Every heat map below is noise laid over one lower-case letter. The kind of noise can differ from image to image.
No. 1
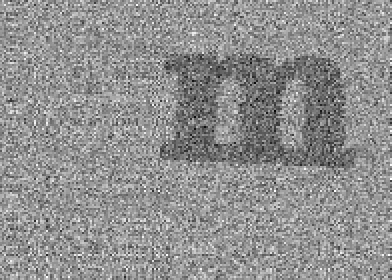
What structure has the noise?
low rank plus noise
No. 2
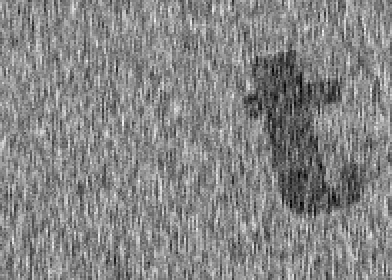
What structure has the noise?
streaked along the columns
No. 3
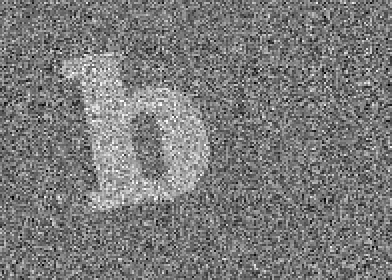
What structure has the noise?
low rank plus noise
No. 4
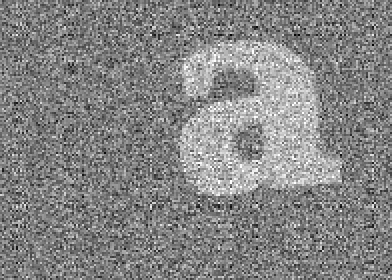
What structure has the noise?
low rank plus noise
